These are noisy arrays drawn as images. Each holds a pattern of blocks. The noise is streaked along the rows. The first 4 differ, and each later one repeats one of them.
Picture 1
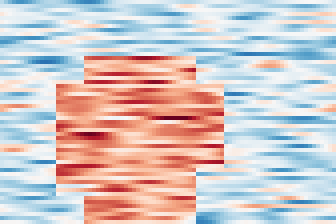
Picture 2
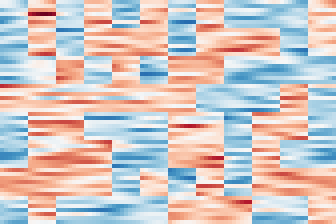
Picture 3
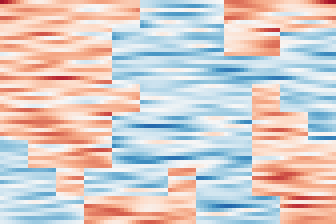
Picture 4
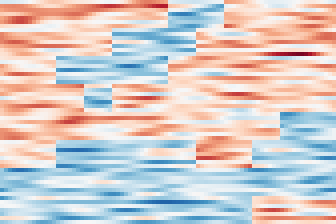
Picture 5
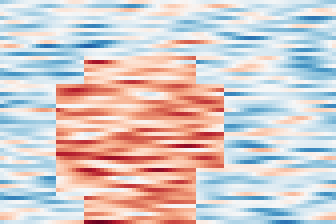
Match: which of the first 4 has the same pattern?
1
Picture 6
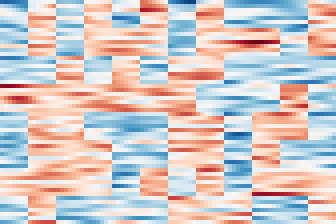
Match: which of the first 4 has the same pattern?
2
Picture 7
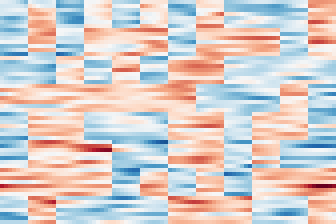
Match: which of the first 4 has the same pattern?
2
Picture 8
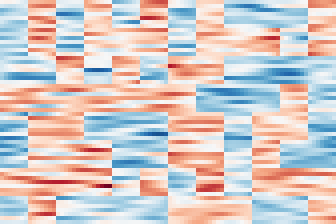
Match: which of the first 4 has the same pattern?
2
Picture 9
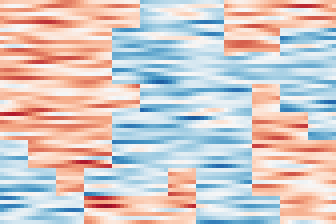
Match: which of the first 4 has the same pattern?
3
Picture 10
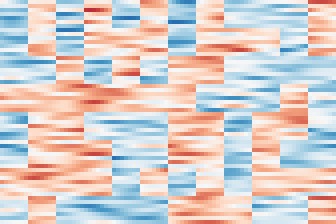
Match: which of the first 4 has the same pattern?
2
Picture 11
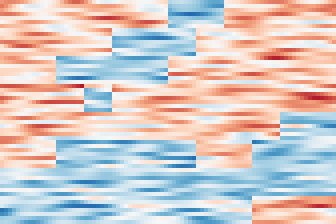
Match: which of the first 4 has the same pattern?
4
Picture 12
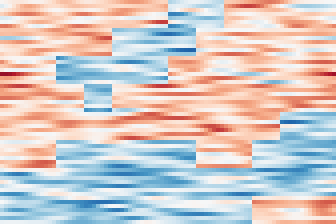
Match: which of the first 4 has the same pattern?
4
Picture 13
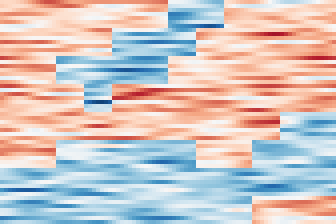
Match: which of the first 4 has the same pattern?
4
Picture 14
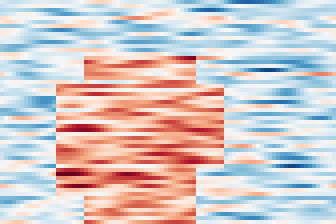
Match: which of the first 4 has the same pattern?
1
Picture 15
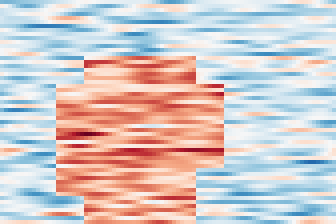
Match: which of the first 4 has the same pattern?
1
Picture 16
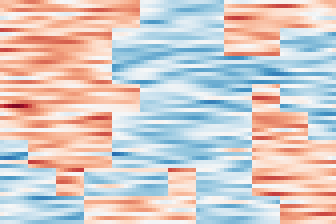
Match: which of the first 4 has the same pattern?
3
